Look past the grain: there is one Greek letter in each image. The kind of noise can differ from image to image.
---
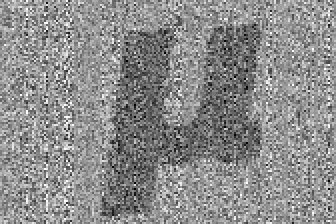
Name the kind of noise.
columns of uneven size
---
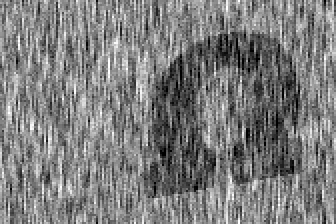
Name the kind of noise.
streaked along the columns
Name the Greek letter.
omega
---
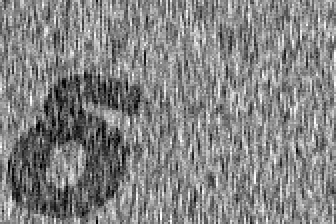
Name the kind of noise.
streaked along the columns
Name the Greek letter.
delta
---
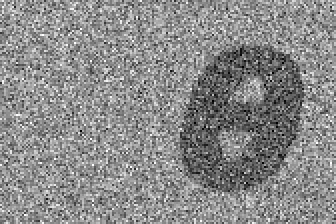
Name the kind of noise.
independent entries
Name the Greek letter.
theta
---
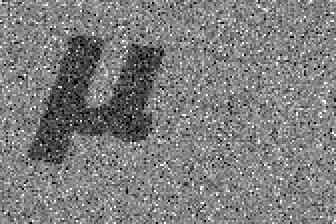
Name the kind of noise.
heavy tails
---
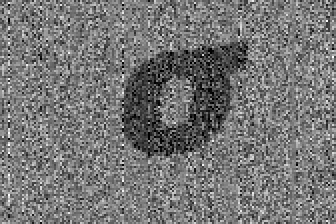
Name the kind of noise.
columns of uneven size
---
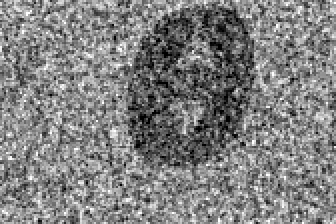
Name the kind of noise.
blotchy
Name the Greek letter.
theta
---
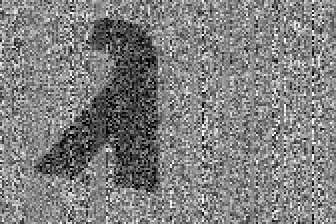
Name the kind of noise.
columns of uneven size
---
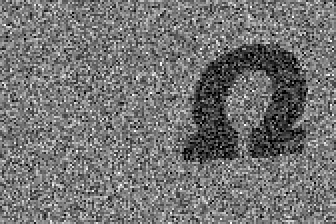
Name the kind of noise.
independent entries
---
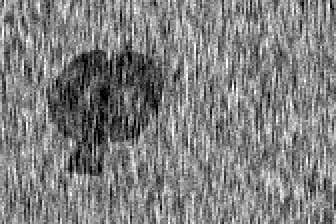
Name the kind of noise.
streaked along the columns
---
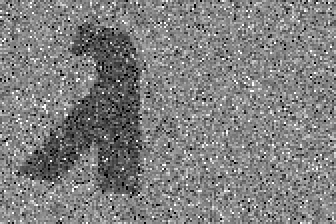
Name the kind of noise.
heavy tails
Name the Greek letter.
lambda
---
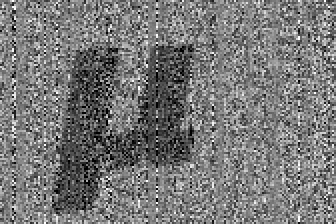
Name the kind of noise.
columns of uneven size
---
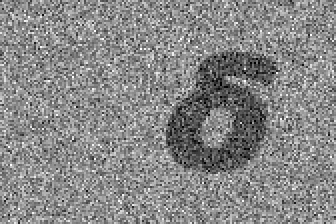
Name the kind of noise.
independent entries
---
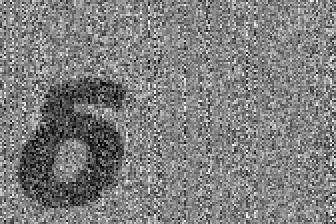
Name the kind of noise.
columns of uneven size
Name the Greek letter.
delta
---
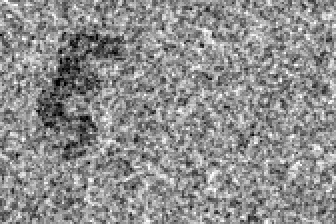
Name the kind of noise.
blotchy
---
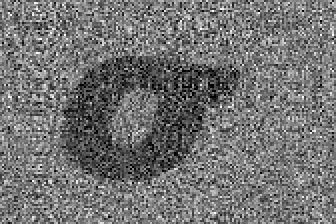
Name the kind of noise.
low rank plus noise
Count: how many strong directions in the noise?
three or four
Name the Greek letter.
sigma
